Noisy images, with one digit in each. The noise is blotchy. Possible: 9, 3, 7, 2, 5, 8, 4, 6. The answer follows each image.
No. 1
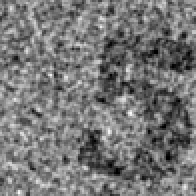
5
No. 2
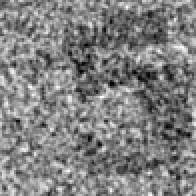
5
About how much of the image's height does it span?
nearly all
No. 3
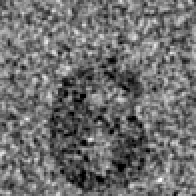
6
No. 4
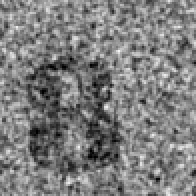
8
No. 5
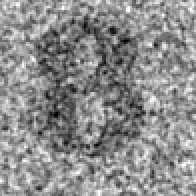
8
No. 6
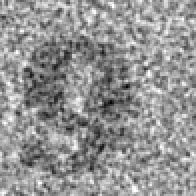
9
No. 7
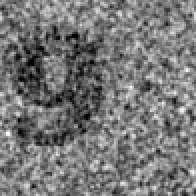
9
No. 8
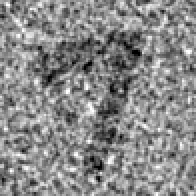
7
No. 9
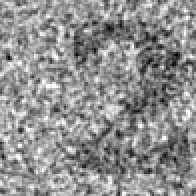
2
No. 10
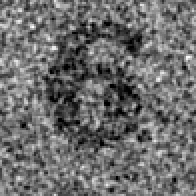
6
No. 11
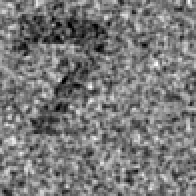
7
